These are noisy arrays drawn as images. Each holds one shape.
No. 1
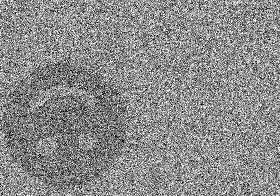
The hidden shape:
smiling face
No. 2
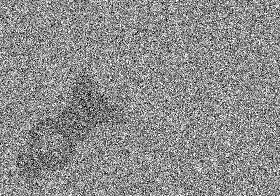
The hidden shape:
chess bishop
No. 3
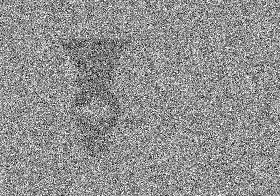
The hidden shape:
chess bishop
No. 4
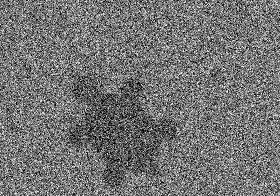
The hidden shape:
turtle
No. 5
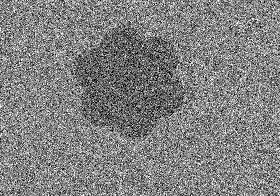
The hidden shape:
flower
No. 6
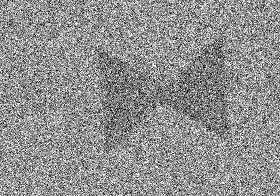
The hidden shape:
bow tie
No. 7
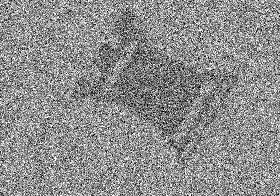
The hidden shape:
chess rook
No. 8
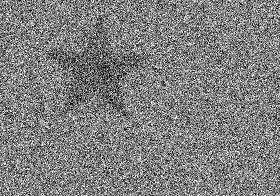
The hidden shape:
star
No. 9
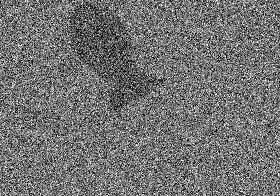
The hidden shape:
fish
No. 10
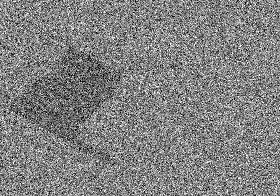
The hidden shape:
flag
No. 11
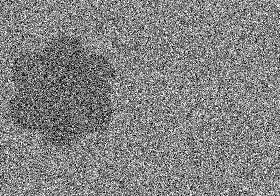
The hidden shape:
flower
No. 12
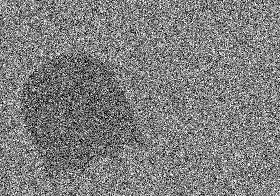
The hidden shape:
ghost
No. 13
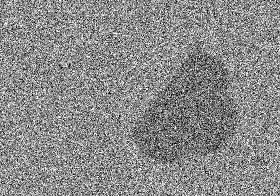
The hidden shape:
cloud
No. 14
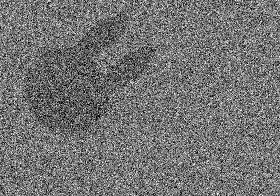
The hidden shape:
rabbit's head
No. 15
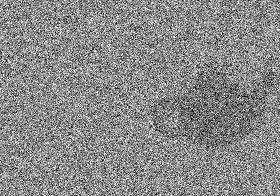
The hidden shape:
teapot
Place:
middle right
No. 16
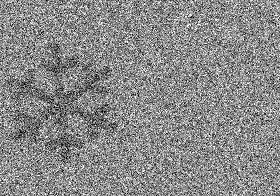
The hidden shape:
snowflake
